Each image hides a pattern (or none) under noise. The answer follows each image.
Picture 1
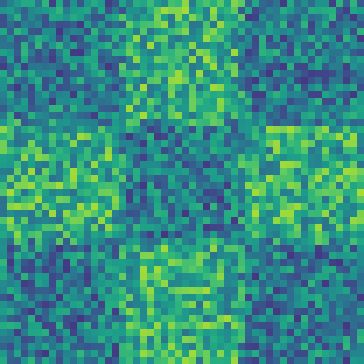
a checkerboard
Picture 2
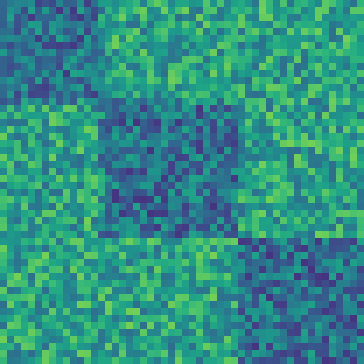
blocks along the diagonal
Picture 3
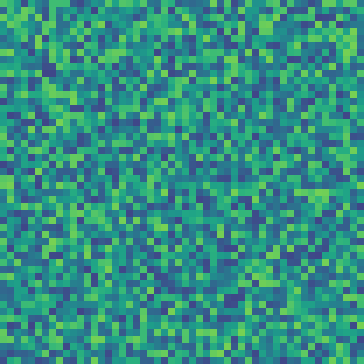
only noise
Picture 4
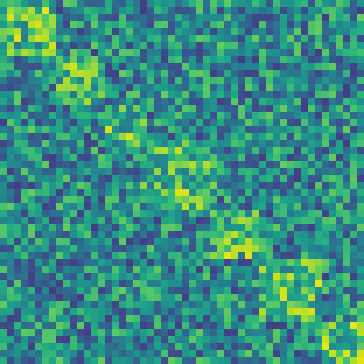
blocks along the diagonal
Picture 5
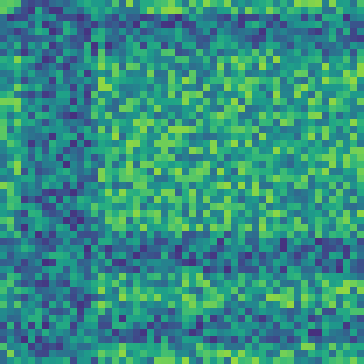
bands of rows crossing bands of columns
